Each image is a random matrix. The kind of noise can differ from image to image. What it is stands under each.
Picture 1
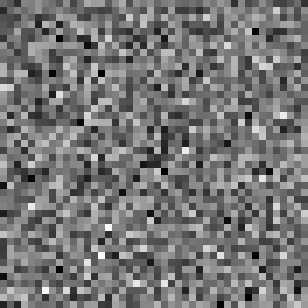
independent entries
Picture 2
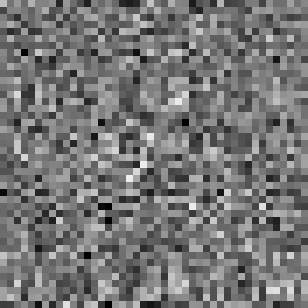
low rank plus noise
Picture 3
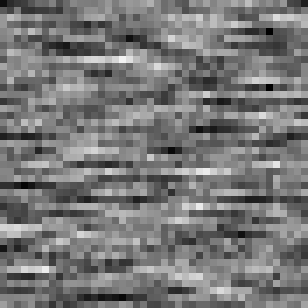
streaked along the rows
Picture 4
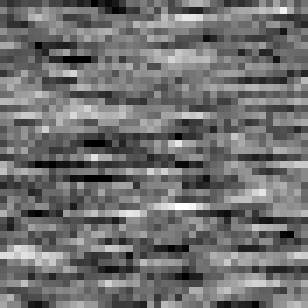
streaked along the rows
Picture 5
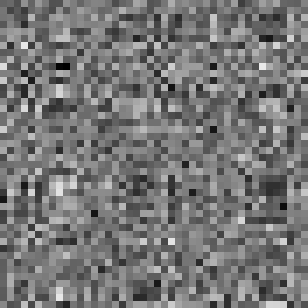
low rank plus noise
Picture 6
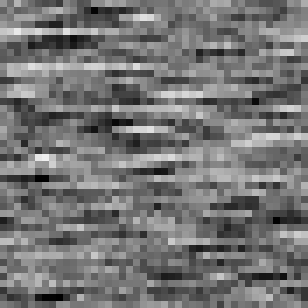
streaked along the rows
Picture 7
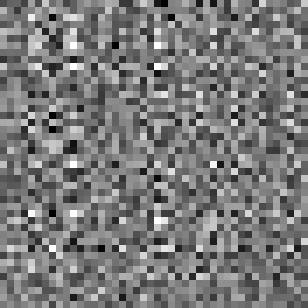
low rank plus noise
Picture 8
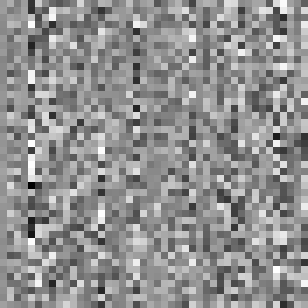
columns of uneven size
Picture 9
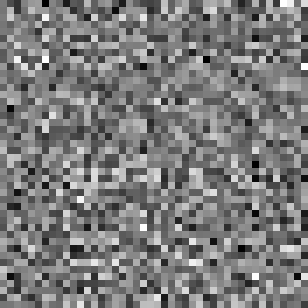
low rank plus noise
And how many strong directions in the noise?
two
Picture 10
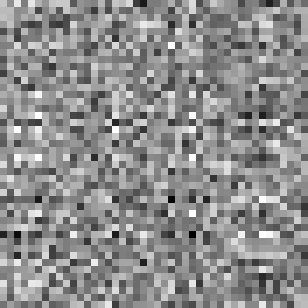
low rank plus noise
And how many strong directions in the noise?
one
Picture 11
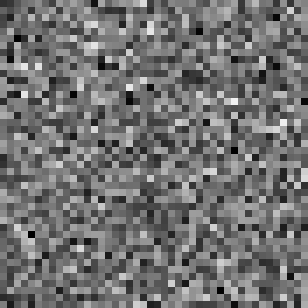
independent entries
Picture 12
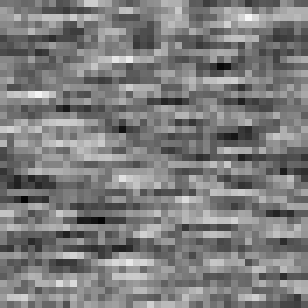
streaked along the rows
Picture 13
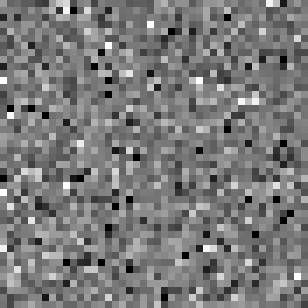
heavy tails
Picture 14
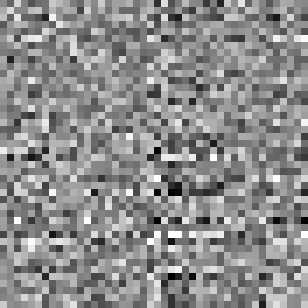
low rank plus noise
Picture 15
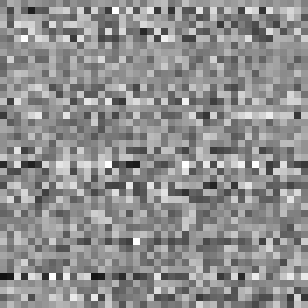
rows of uneven size
